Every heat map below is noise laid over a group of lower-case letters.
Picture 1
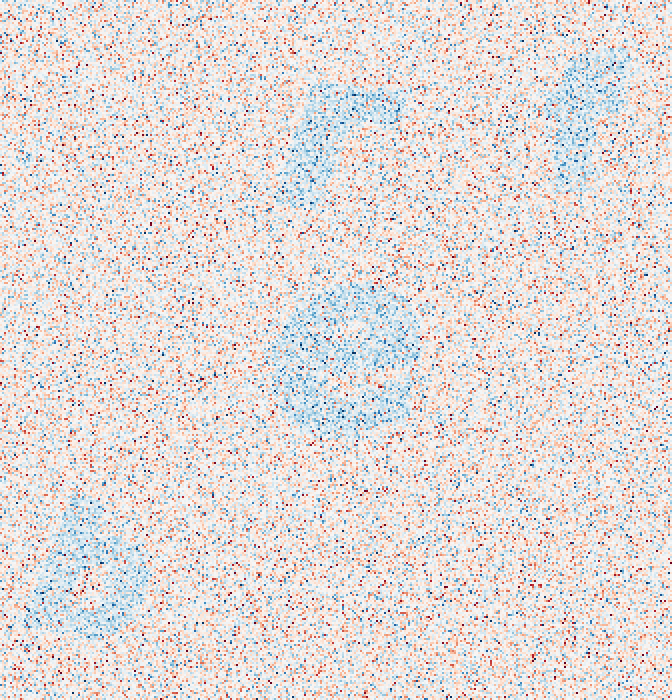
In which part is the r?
top middle
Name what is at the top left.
nothing
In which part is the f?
top right
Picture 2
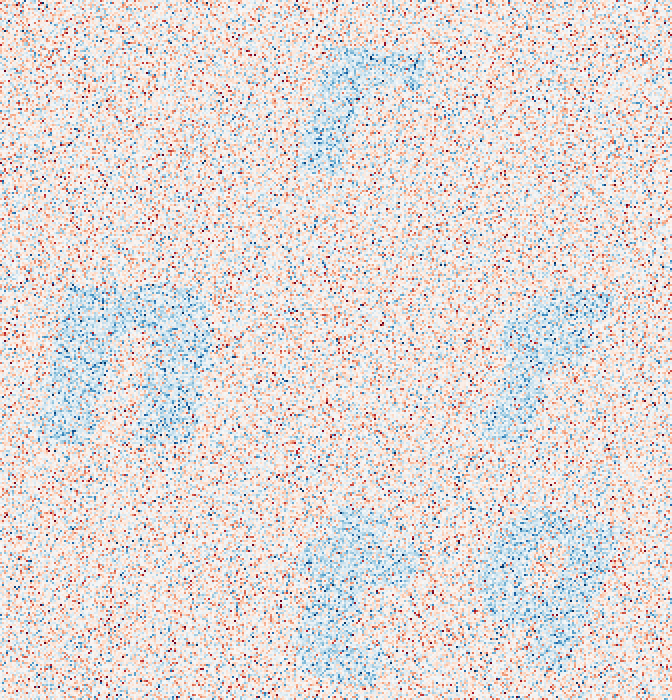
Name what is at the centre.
nothing
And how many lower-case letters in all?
5
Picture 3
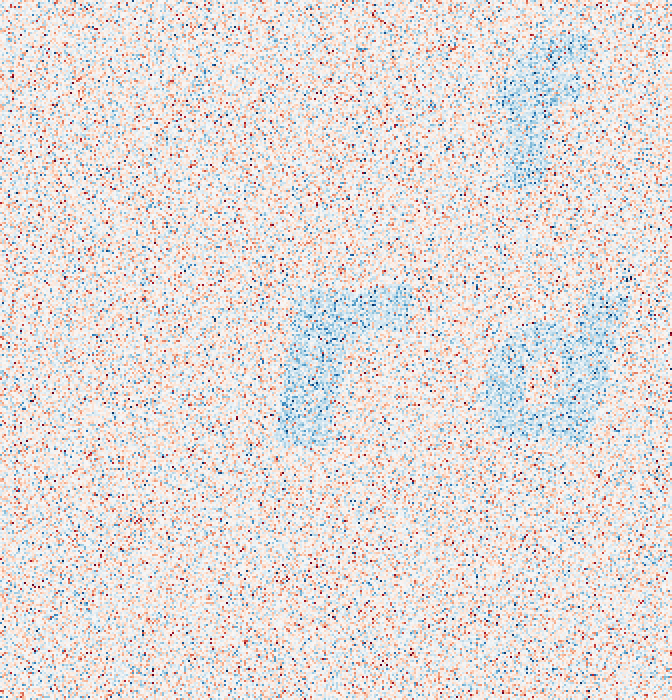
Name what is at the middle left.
nothing
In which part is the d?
middle right
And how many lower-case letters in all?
3
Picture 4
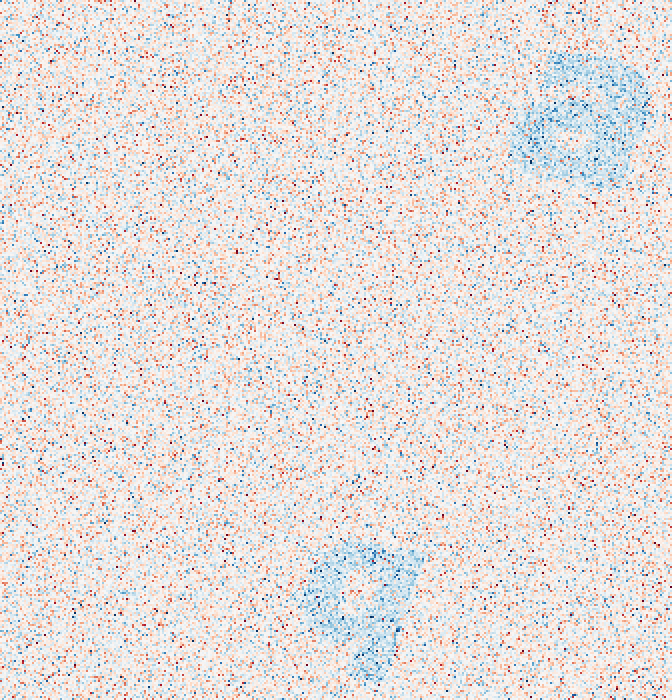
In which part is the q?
bottom middle
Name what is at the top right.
a
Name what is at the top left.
nothing
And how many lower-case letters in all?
2
